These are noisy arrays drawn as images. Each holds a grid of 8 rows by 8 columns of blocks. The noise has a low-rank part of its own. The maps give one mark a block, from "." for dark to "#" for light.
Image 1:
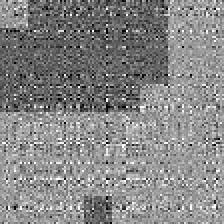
# . . . . . # #
. . . . . . # #
. . . . . . # #
. . . . . # # #
# # # # # # # #
# # # # # # # #
# # # # # # # #
# # # . # # # #
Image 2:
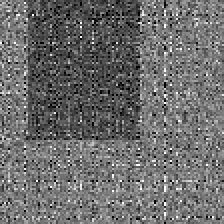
# . . . . # # #
# . . . . # # #
# . . . . # # #
# . . . . # # #
# . . . . # # #
# # # # # # # #
# # # # # # # #
# # # # # # # #
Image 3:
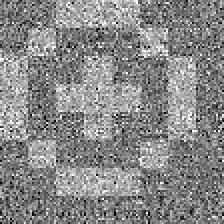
. . # # # . . .
. # . . . # . .
# . . # . . # .
# . # # # . # .
# . . # . . # .
. # . . . # . .
. . # # # . . .
. . . . . . . .
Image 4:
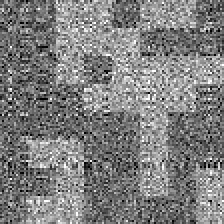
. . # # . # # .
. . # # # . . .
. . # . # # # #
. . . # # # # .
. . . . . # . .
. # # . . # . .
. . # . . # . #
. # # . . . . #
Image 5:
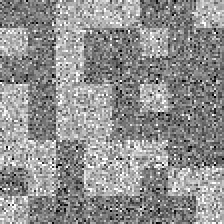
. . # # # . . #
# . # . . # . .
. . # . . . . .
# . # # . # . .
# . # # . . . .
# # . # # # . .
. # . # # . # #
# . . . . . . #
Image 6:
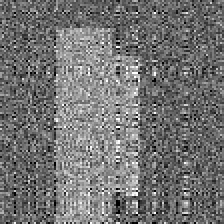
. . . . . . . .
. . # # . . . .
. . # # # . . .
. . # # # . . .
. . # # # . . .
. . # # # . . .
. . # # # . . .
. . # # . . . .
